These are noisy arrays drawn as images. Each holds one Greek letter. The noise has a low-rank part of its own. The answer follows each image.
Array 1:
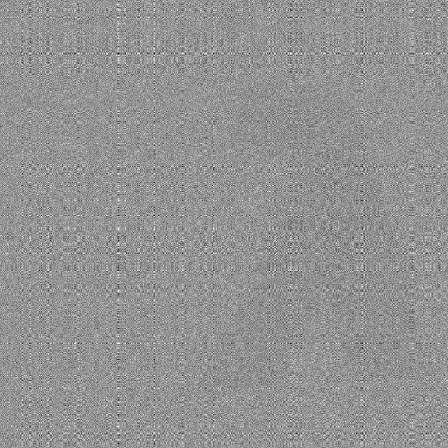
lambda
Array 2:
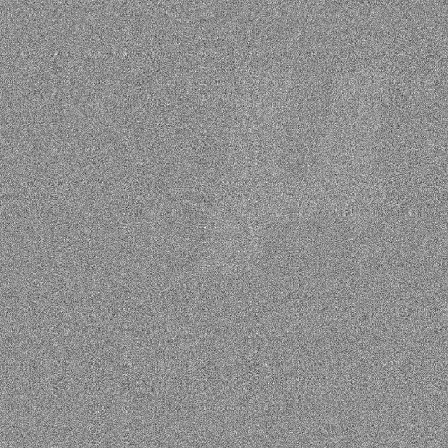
mu
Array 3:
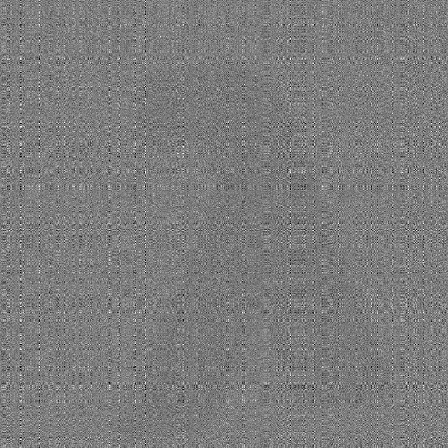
lambda
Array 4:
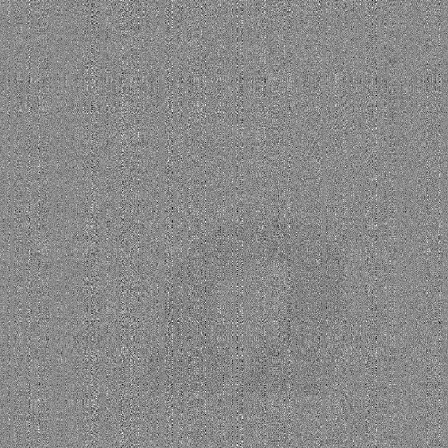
omega
